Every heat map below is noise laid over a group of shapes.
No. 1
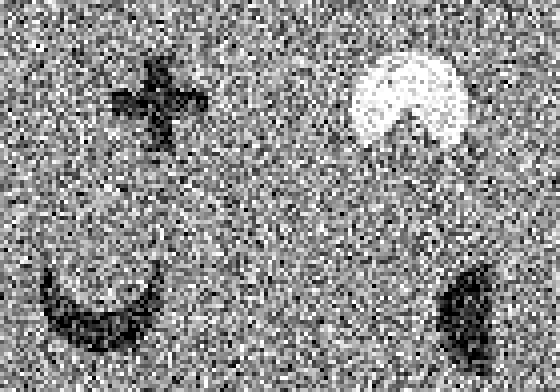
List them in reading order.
top left: dark cross; top right: light disc with a wedge cut out; bottom left: dark crescent; bottom right: dark half disc
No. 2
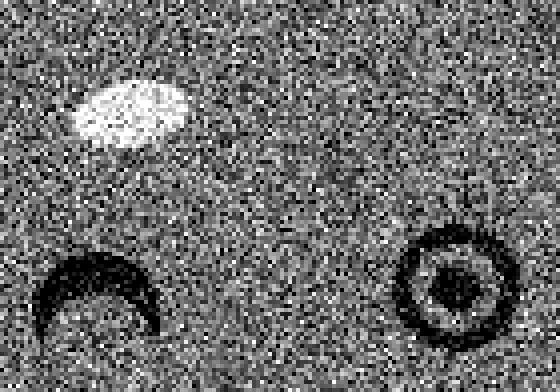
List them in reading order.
top left: light ellipse; bottom left: dark crescent; bottom right: dark bullseye
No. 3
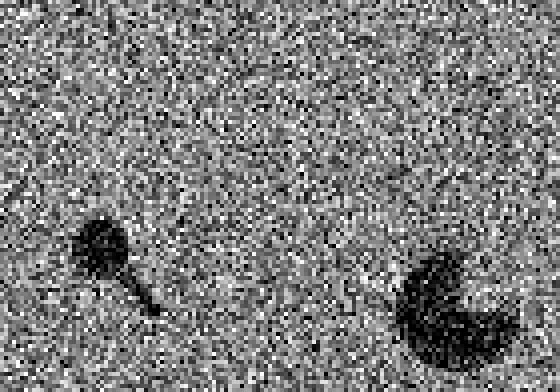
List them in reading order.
bottom left: dark lollipop; bottom right: dark disc with a wedge cut out
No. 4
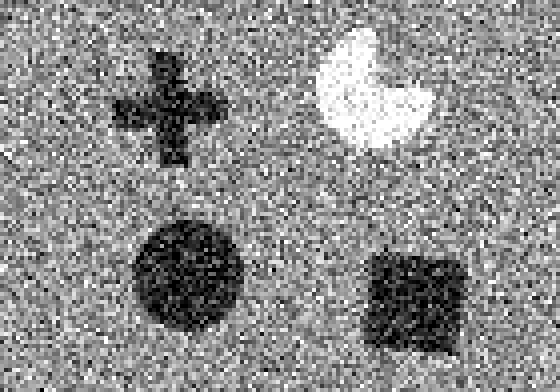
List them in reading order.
top left: dark cross; top right: light disc with a wedge cut out; bottom left: dark disc; bottom right: dark square
